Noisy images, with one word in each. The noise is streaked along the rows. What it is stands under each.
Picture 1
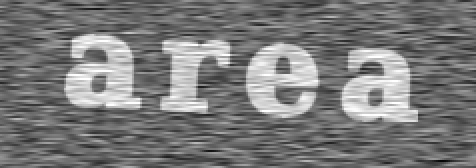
area
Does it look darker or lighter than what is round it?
lighter
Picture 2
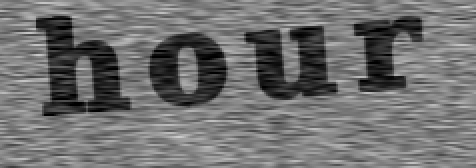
hour
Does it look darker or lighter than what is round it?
darker
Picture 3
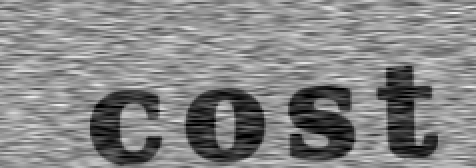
cost
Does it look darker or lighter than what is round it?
darker
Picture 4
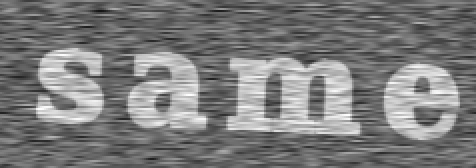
same
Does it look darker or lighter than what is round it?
lighter
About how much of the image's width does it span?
nearly all
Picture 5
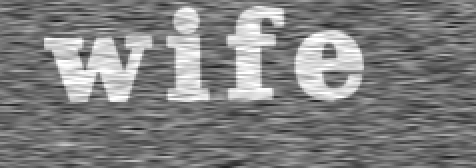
wife
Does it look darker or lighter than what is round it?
lighter
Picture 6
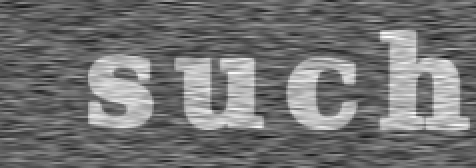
such
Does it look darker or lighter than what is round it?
lighter
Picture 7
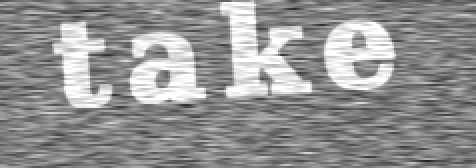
take
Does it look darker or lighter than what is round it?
lighter
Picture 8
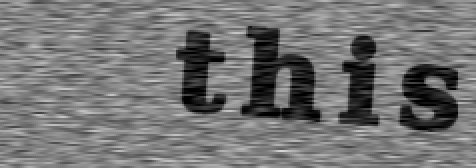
this
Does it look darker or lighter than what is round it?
darker
